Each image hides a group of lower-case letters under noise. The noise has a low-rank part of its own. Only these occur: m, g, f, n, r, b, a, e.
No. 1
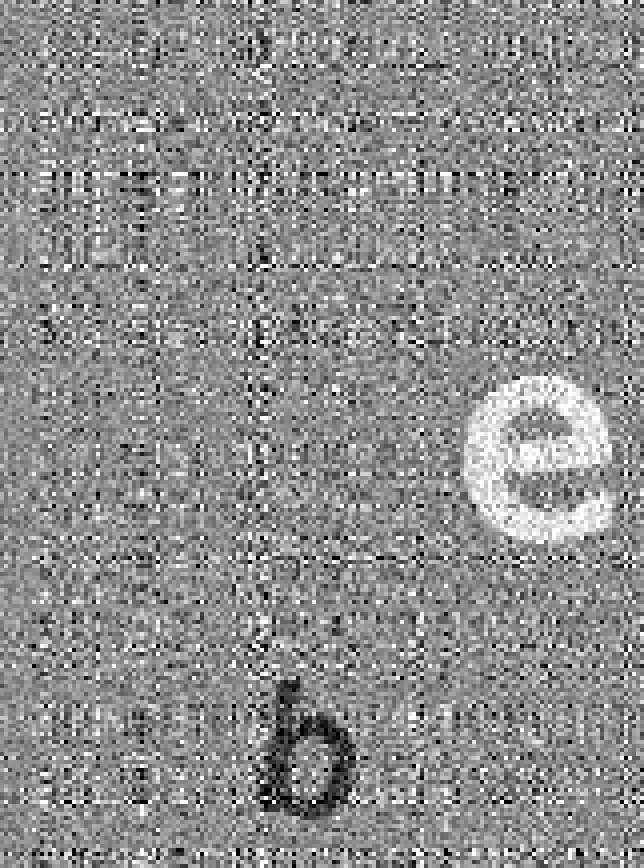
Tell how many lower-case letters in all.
2
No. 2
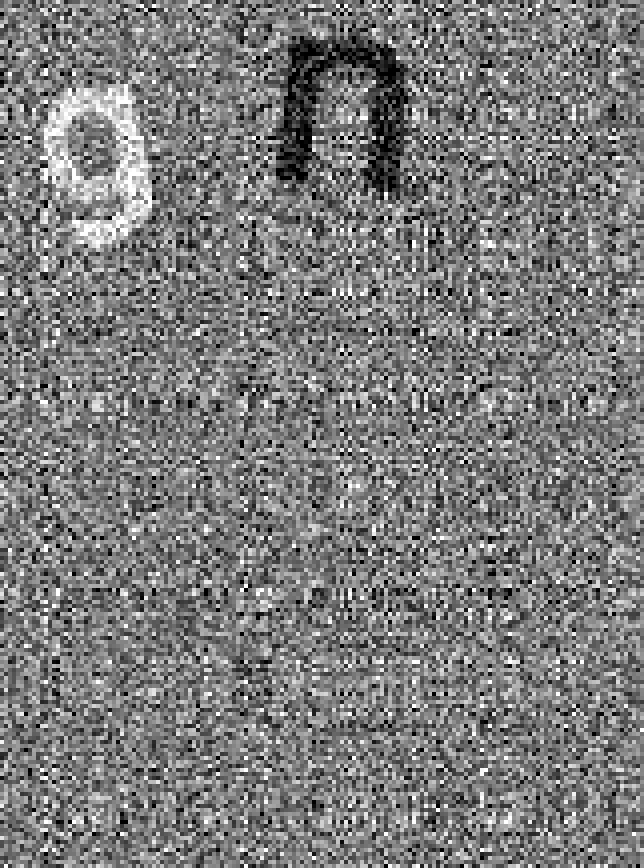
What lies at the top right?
nothing
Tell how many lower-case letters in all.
2
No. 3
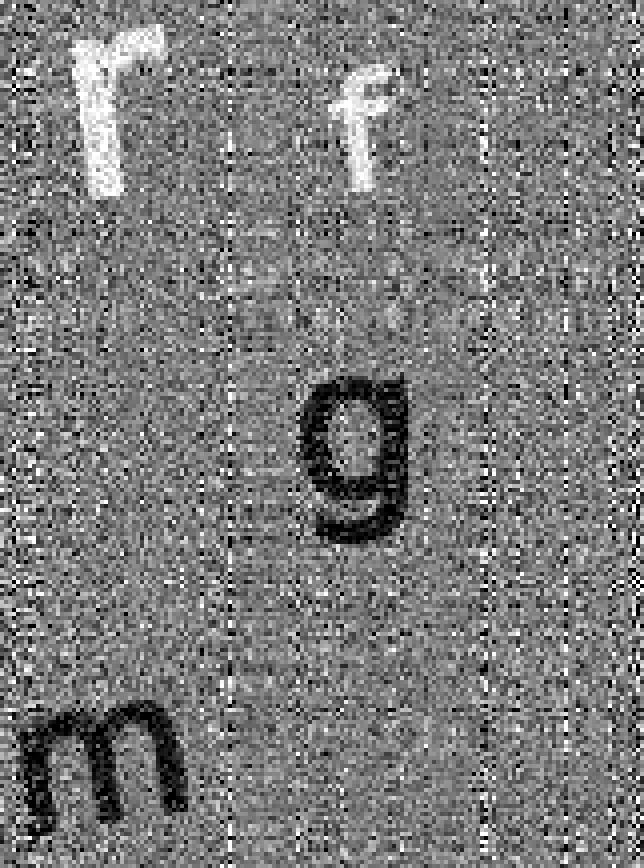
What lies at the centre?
g
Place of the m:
bottom left
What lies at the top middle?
f
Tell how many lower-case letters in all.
4
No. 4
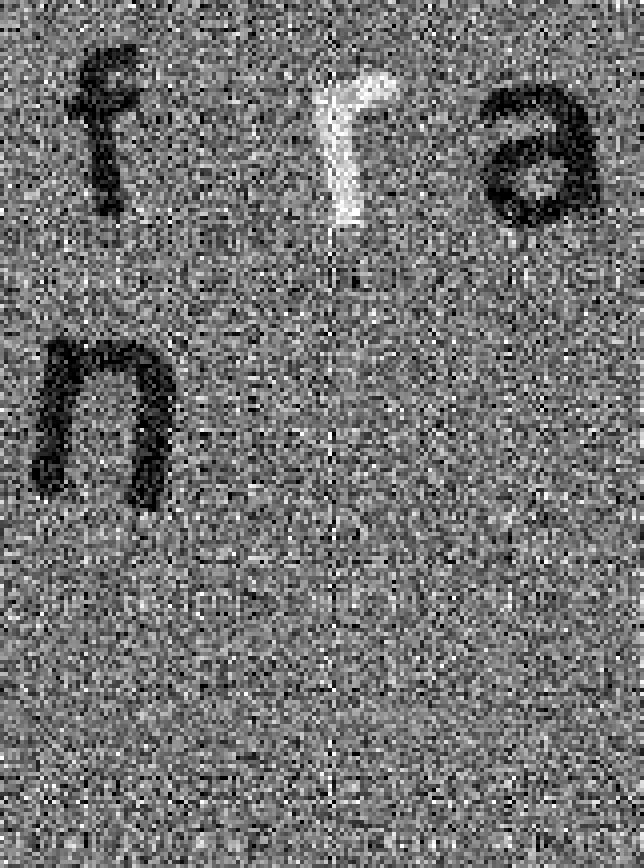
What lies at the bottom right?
nothing
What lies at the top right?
a
